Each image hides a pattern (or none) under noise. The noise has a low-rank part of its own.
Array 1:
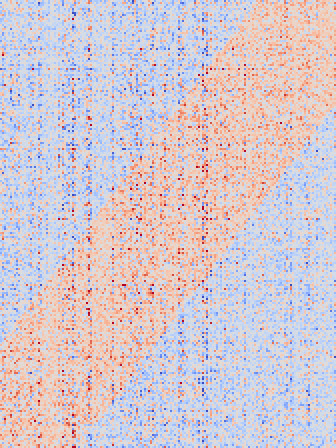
a diagonal band
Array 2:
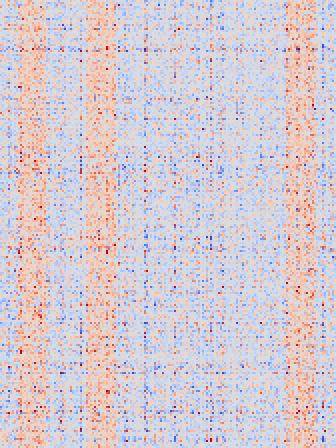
bands of columns
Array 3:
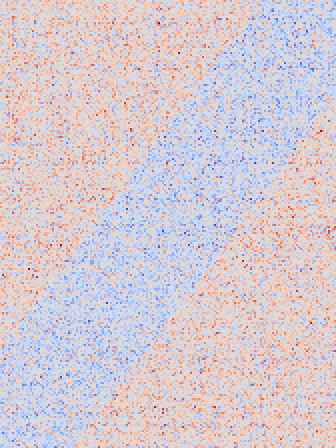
a diagonal band
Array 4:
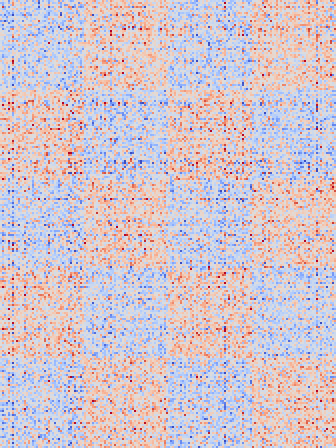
a checkerboard
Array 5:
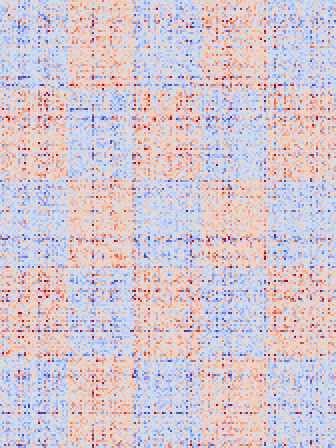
a checkerboard
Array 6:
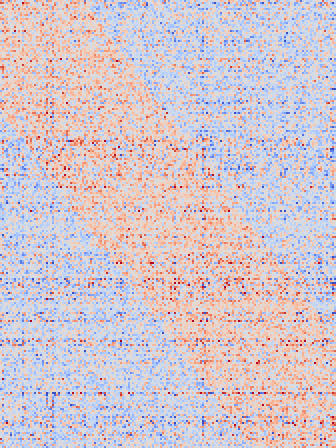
a diagonal band
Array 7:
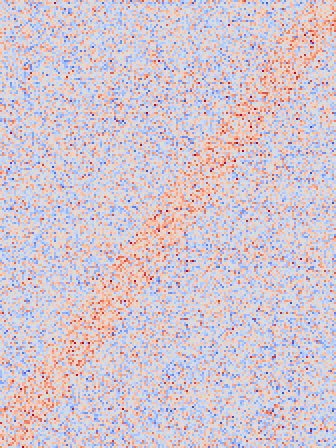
a diagonal band
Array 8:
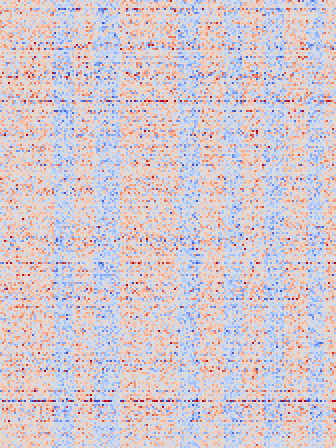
bands of columns
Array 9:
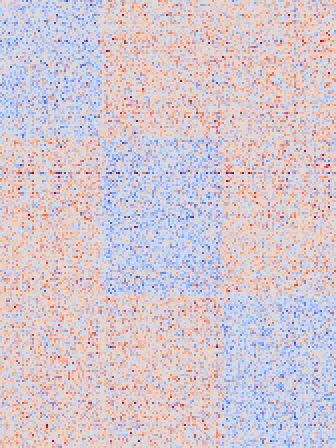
blocks along the diagonal
